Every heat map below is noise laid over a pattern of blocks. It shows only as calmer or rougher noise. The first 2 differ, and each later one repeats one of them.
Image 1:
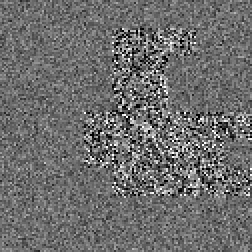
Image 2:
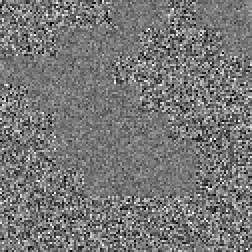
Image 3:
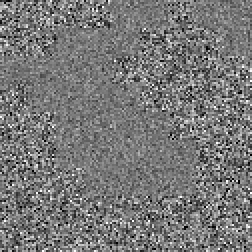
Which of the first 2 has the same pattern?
2
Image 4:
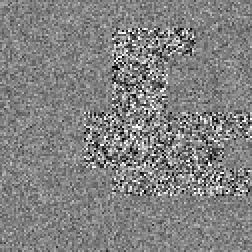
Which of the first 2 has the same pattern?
1
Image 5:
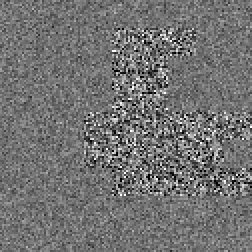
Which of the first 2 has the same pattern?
1
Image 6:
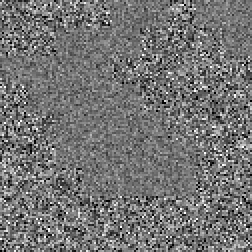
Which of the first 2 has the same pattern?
2
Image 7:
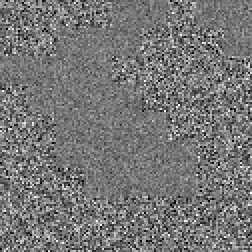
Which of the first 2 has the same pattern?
2
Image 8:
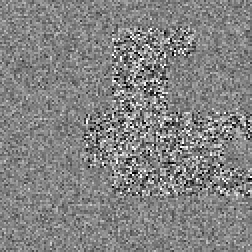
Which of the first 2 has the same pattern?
1
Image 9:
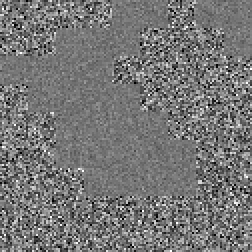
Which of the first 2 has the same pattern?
2
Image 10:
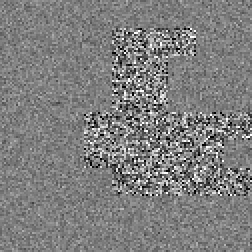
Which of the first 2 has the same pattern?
1
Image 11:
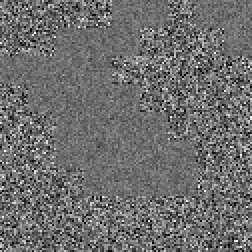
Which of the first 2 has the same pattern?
2
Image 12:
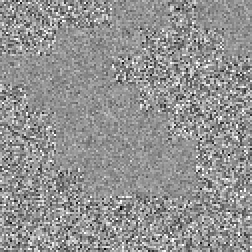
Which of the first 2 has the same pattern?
2
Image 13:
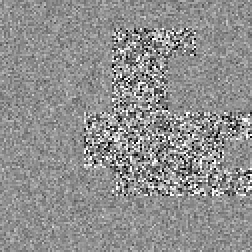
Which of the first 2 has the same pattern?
1
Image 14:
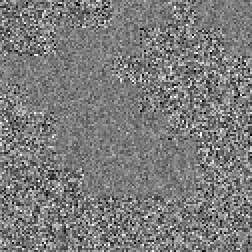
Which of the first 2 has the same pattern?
2
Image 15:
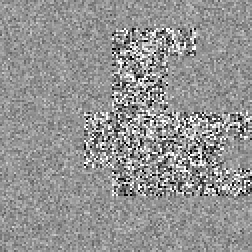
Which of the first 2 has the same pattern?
1
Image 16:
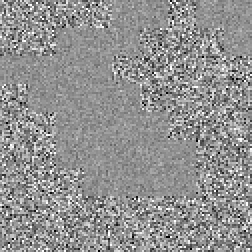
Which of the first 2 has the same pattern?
2
